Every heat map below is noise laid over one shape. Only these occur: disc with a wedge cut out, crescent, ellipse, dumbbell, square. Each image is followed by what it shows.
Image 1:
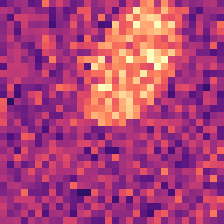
ellipse
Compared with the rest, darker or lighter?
lighter
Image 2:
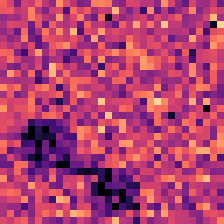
dumbbell
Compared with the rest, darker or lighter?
darker
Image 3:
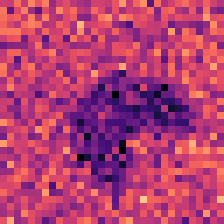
disc with a wedge cut out
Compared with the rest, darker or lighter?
darker
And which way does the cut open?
down and right
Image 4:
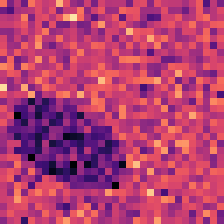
ellipse
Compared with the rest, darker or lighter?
darker
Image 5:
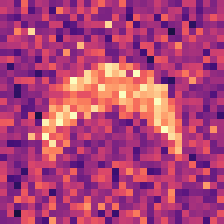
crescent
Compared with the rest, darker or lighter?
lighter
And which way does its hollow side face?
down
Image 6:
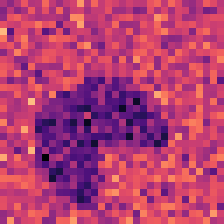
disc with a wedge cut out
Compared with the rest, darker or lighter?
darker
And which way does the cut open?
down and right
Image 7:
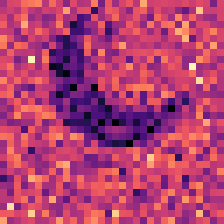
crescent
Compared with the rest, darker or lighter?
darker
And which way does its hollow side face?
up and right
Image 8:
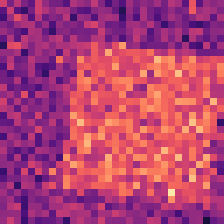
square
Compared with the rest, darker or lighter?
lighter
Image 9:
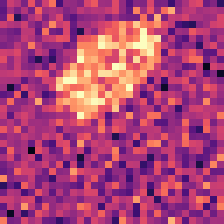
ellipse
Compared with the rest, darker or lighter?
lighter
